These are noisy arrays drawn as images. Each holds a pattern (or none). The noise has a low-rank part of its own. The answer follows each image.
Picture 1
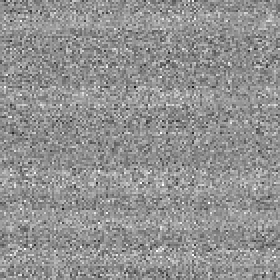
bands of rows
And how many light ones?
5
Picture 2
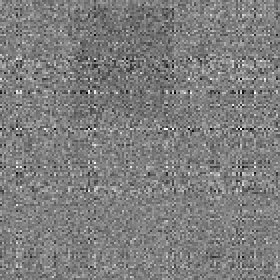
one block
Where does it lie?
top middle
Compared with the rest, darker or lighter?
darker
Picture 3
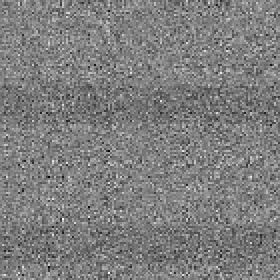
bands of rows
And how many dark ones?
2
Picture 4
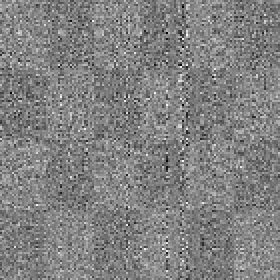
a checkerboard
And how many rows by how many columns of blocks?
4 by 6
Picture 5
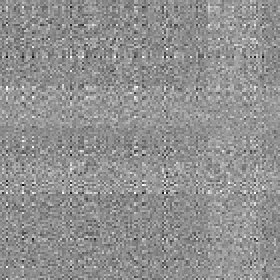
bands of rows crossing bands of columns
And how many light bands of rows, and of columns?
2 and 1
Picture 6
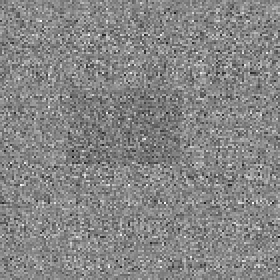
one block
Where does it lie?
centre
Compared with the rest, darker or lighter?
darker
